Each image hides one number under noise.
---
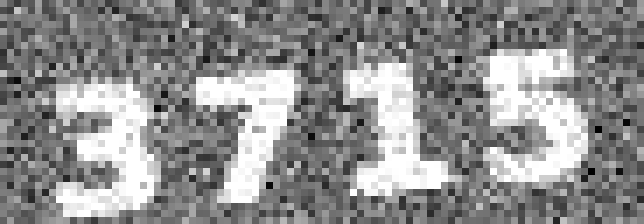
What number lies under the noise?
3715
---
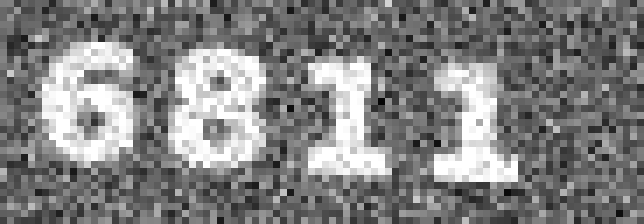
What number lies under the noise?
6811
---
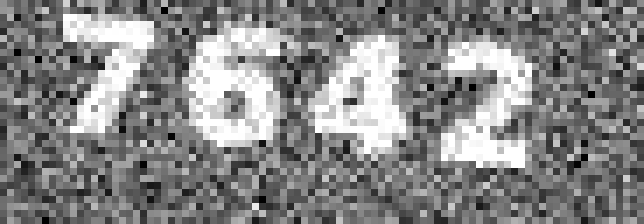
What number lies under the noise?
7642
